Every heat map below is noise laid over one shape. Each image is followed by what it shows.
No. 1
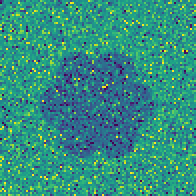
flower
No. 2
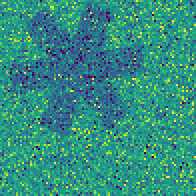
asterisk
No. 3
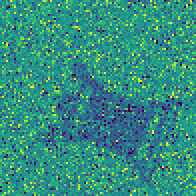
chess rook
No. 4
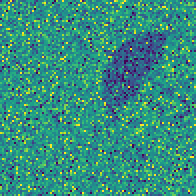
umbrella
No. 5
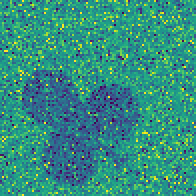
club
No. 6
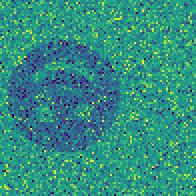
smiling face
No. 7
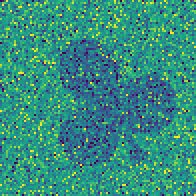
club
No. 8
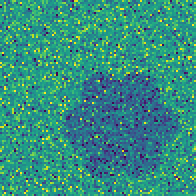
flower
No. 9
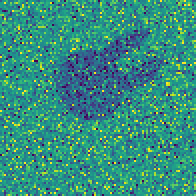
rabbit's head
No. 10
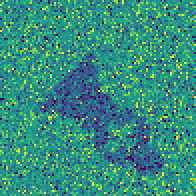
chess bishop
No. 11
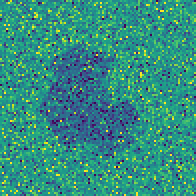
car
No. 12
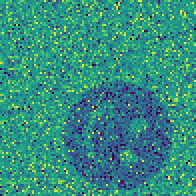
smiling face
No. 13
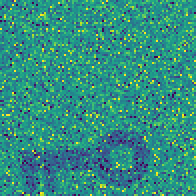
key
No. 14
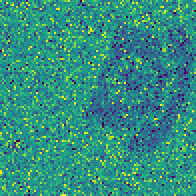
telephone
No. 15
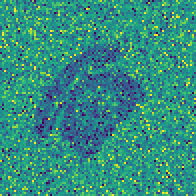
telephone
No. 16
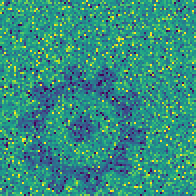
gear
